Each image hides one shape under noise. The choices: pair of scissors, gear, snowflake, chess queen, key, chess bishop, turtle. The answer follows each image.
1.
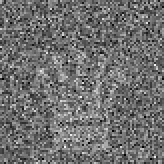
chess queen
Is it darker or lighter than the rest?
lighter
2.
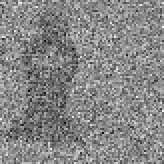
chess bishop
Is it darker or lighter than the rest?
darker
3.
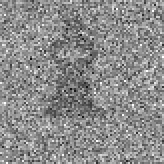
chess bishop
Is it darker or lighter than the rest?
darker
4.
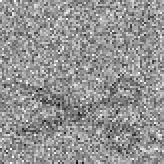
pair of scissors
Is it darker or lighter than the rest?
darker
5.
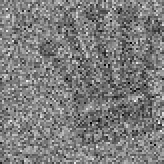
chess queen
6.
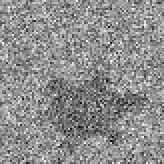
turtle
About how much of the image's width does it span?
two thirds
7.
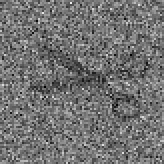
pair of scissors
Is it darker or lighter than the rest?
darker
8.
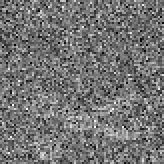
pair of scissors
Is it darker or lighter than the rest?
lighter
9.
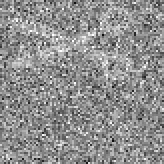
pair of scissors
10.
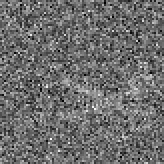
pair of scissors
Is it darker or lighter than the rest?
lighter
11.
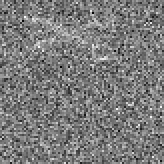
pair of scissors
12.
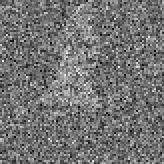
chess bishop
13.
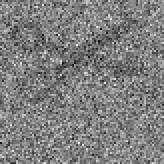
pair of scissors
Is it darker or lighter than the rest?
darker
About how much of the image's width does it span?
nearly all
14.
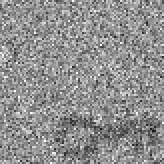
key
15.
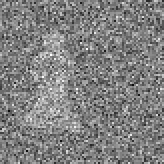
chess bishop
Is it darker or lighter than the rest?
lighter
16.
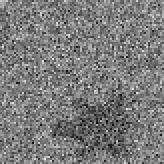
turtle
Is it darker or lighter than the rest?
darker
